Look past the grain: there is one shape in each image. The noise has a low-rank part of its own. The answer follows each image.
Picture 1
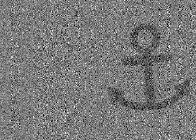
anchor
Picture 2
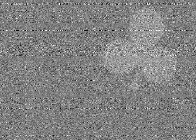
club
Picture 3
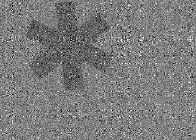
asterisk
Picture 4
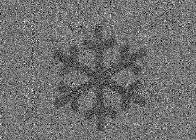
snowflake
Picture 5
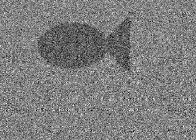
fish
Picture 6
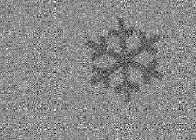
snowflake
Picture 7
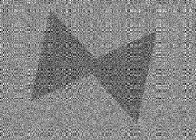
bow tie
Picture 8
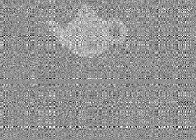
teapot
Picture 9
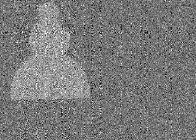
chess pawn
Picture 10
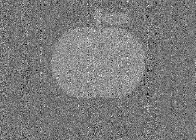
apple
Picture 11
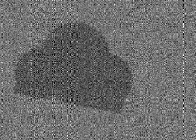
cloud
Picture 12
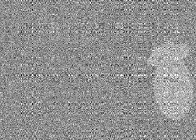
footprint
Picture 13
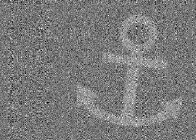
anchor
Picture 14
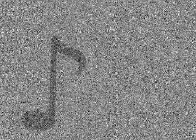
musical note
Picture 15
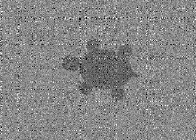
turtle
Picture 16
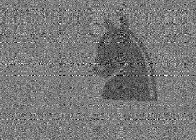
chess knight
